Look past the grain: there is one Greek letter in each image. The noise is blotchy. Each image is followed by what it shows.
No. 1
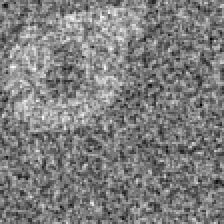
sigma
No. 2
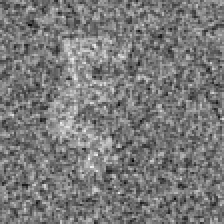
xi
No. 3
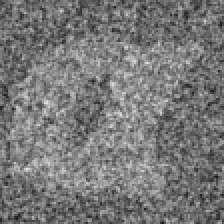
alpha
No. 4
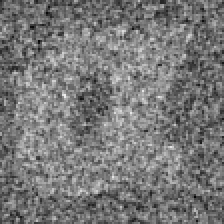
alpha
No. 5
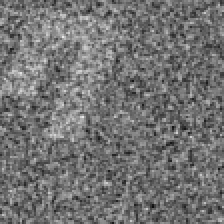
eta
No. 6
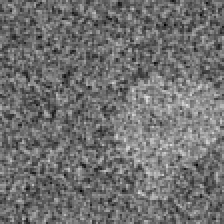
phi
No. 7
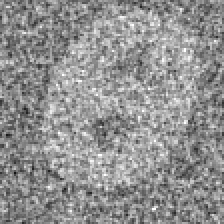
theta
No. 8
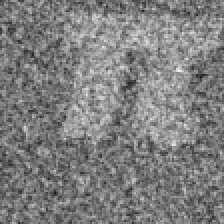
pi
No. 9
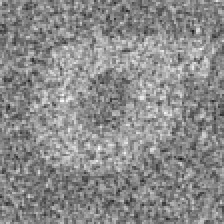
sigma
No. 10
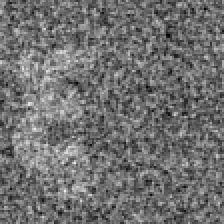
xi
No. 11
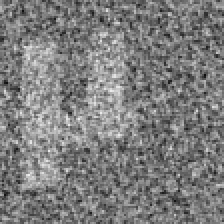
mu
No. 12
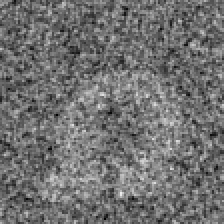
omega
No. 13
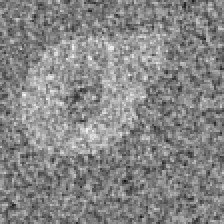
sigma
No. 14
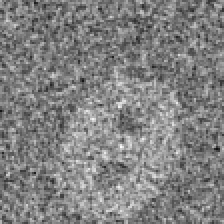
theta
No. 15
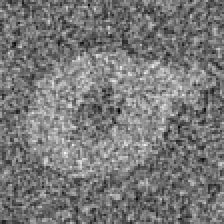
sigma
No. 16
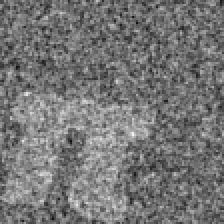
pi
